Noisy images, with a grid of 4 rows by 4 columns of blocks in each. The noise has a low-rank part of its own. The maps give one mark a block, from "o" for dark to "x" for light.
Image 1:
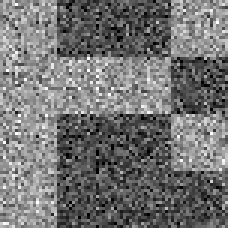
xoox
xxxo
xoox
xooo
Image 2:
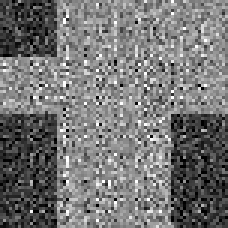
oxxx
xxxx
oxxo
oxxo
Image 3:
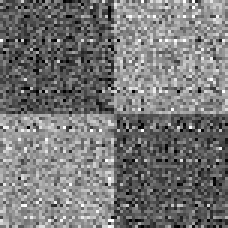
ooxx
ooxx
xxoo
xxoo
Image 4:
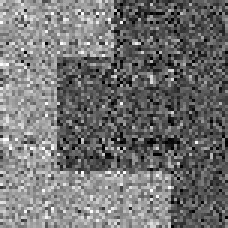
xxoo
xooo
xooo
xxxo
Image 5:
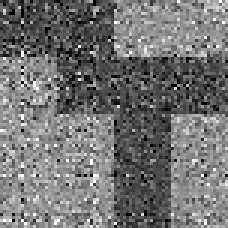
ooxx
xooo
xxox
xxox
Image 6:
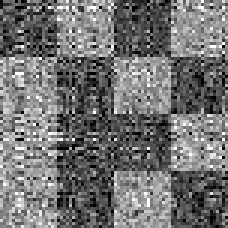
oxox
xoxo
xoox
xoxo
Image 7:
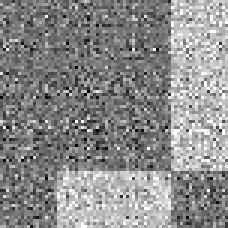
ooox
ooox
ooox
oxxo
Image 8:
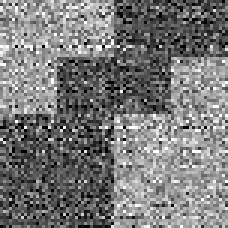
xxoo
xoox
ooxx
ooxx
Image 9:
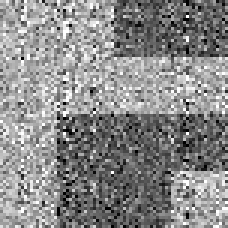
xxoo
xxxx
xooo
xoox
